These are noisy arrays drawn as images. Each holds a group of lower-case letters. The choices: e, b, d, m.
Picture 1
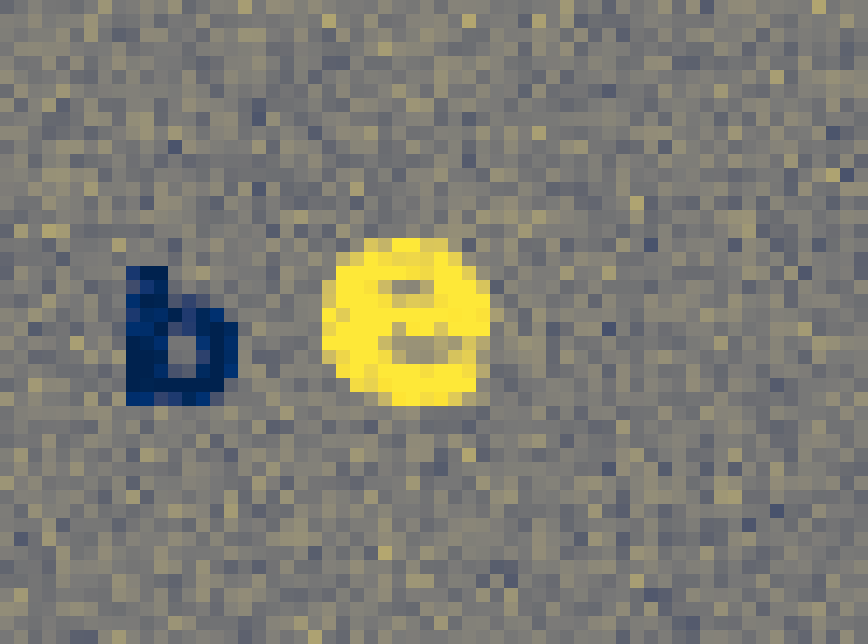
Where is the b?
middle left
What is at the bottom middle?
nothing
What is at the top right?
nothing
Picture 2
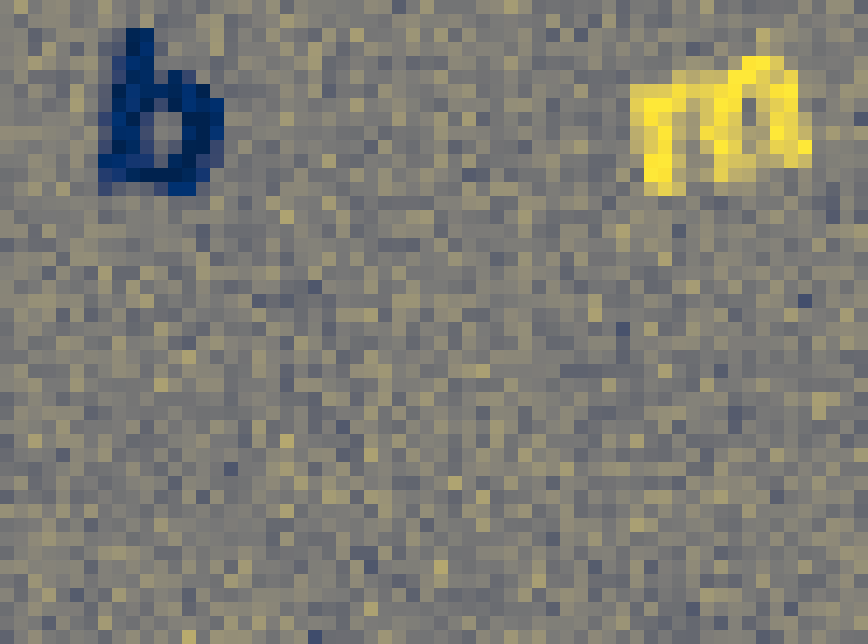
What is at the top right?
m
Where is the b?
top left
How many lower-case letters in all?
2
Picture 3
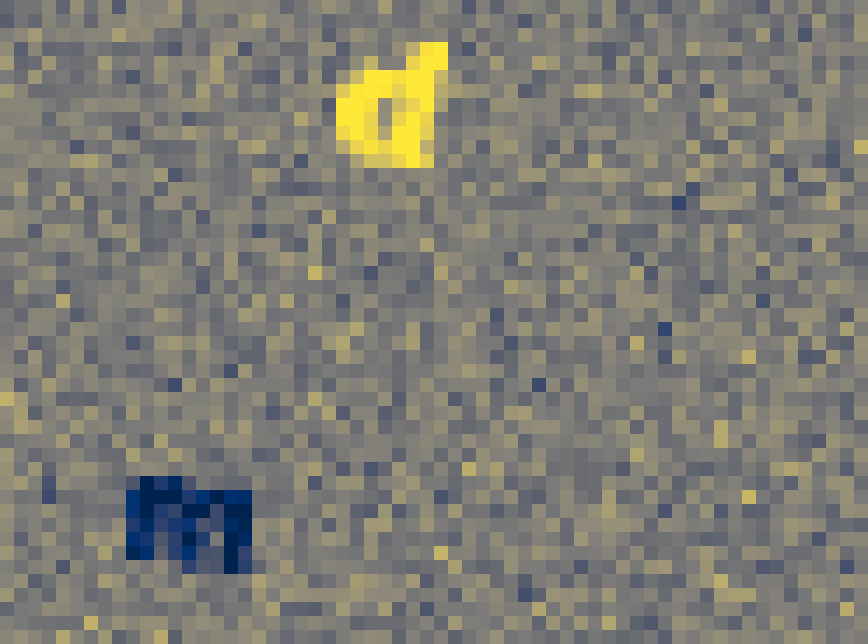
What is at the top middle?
d
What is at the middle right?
nothing
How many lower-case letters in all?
2
